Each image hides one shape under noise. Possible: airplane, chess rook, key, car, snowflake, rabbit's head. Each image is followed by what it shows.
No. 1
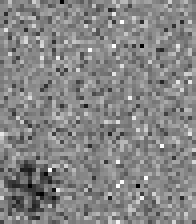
dark snowflake, bottom left
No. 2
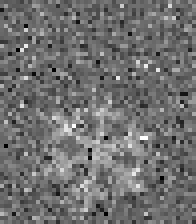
light snowflake
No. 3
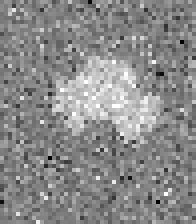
light car
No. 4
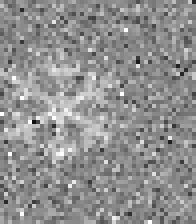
light snowflake
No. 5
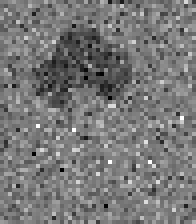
dark car
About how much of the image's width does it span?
half
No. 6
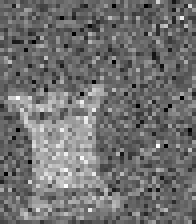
light chess rook
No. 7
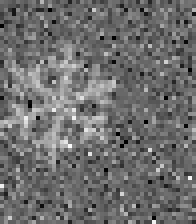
light snowflake
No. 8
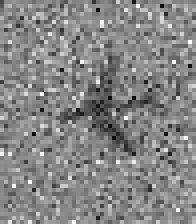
dark airplane
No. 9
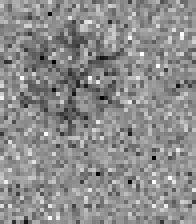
dark snowflake
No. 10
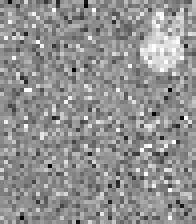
light rabbit's head, top right
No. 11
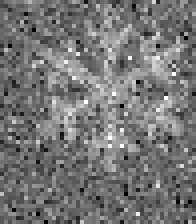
light snowflake
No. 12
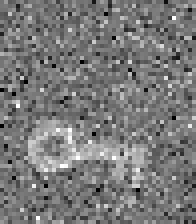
light key
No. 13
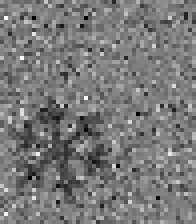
dark snowflake
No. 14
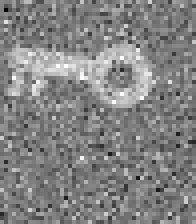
light key
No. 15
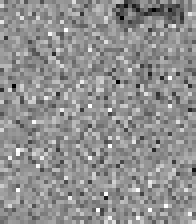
dark key, top right
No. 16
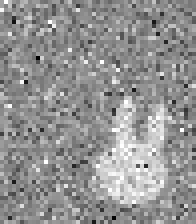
light rabbit's head
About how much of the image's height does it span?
half
